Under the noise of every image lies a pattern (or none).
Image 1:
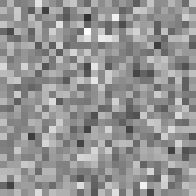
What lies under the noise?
only noise
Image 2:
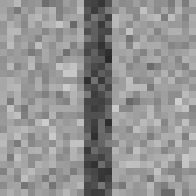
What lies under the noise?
one band of columns
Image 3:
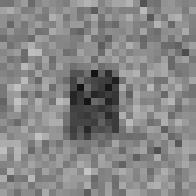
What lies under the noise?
one block
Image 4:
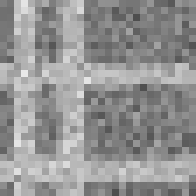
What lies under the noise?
bands of rows crossing bands of columns
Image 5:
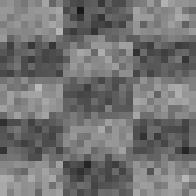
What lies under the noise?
a checkerboard
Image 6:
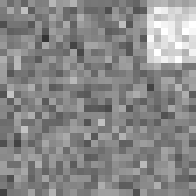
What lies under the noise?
one block
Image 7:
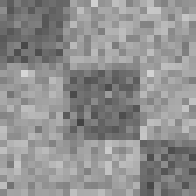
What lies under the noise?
blocks along the diagonal
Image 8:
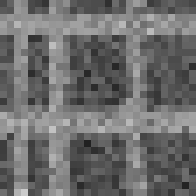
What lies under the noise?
bands of rows crossing bands of columns
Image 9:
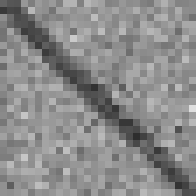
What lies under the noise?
a diagonal band
